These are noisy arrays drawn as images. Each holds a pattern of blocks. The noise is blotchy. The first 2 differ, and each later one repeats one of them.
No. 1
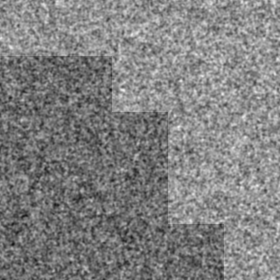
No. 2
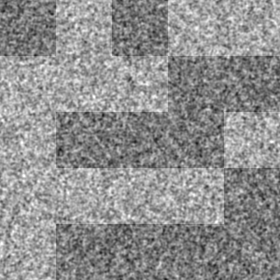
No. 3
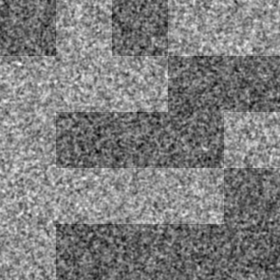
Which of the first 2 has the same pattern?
2
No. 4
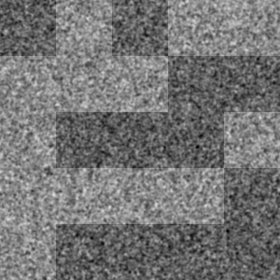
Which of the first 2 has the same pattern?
2
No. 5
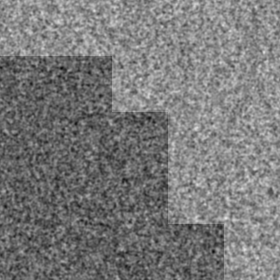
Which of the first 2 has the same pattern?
1
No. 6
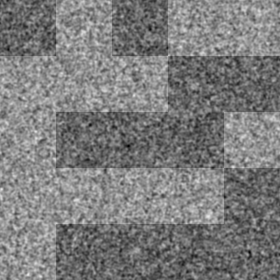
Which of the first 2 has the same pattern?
2
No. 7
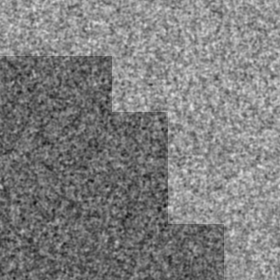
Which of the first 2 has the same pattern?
1
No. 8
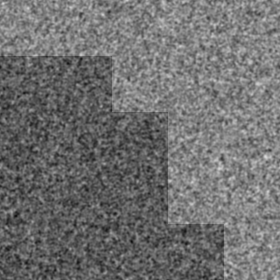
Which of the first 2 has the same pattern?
1
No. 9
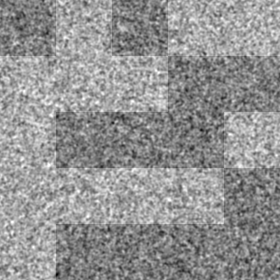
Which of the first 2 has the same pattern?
2
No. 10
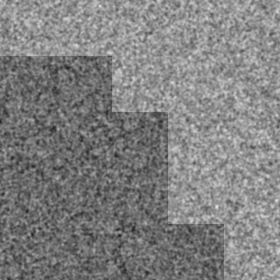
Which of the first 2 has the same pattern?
1
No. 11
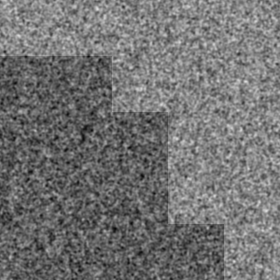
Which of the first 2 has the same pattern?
1
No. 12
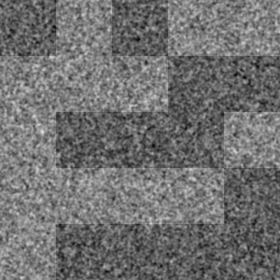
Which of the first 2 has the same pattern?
2
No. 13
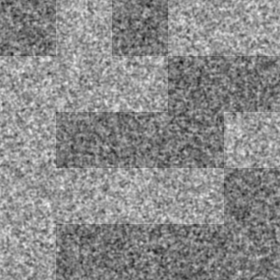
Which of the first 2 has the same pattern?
2
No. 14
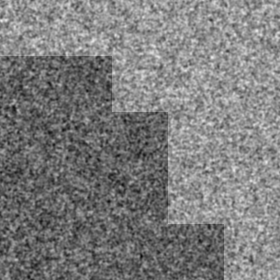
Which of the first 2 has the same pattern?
1
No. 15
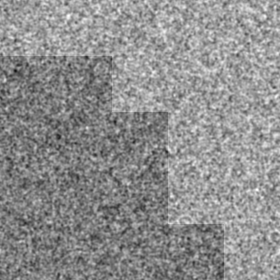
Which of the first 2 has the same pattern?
1
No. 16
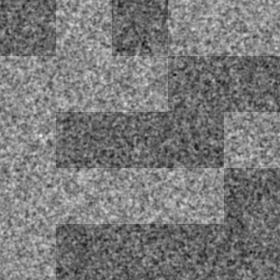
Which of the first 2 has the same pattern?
2
